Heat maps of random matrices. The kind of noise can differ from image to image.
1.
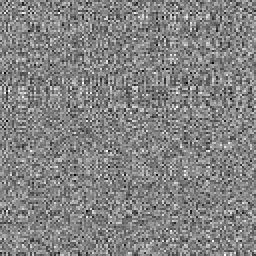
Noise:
low rank plus noise
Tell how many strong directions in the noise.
two
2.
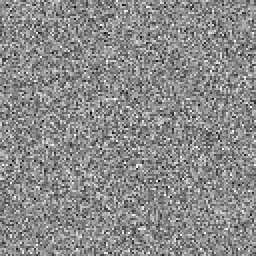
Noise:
independent entries
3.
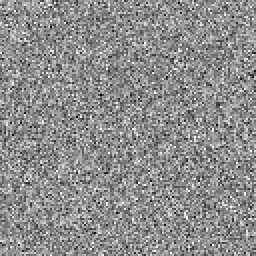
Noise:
independent entries
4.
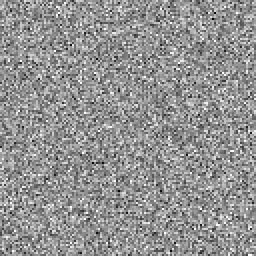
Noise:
independent entries
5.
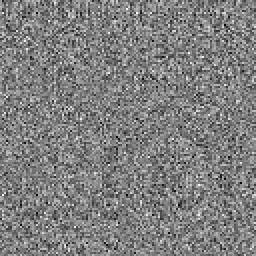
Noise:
low rank plus noise
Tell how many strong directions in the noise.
five to eight
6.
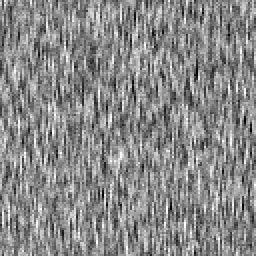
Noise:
streaked along the columns
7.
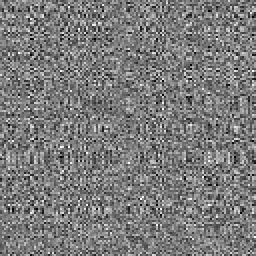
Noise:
low rank plus noise
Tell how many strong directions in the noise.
one
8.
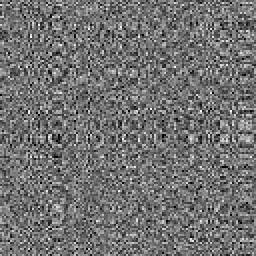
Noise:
low rank plus noise
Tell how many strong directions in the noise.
one
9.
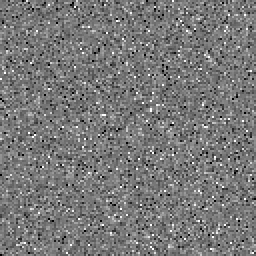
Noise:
heavy tails
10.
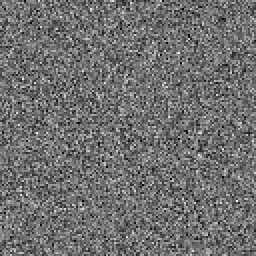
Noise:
independent entries
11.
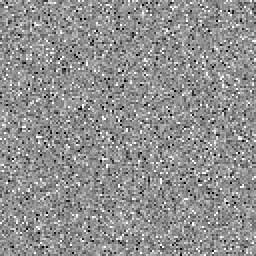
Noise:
heavy tails
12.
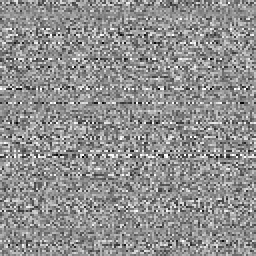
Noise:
rows of uneven size
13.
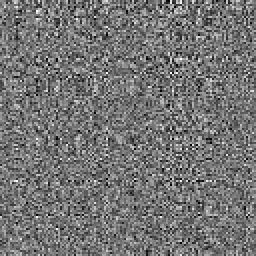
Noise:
low rank plus noise
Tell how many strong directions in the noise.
two
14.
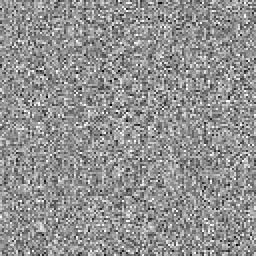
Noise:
low rank plus noise
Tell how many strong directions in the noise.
five to eight
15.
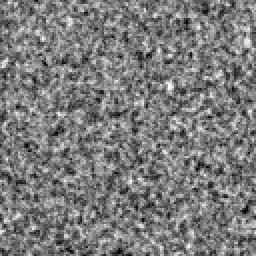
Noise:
blotchy
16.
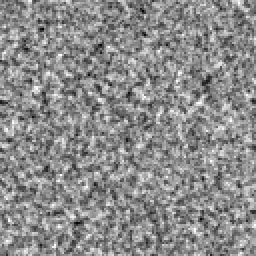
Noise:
blotchy
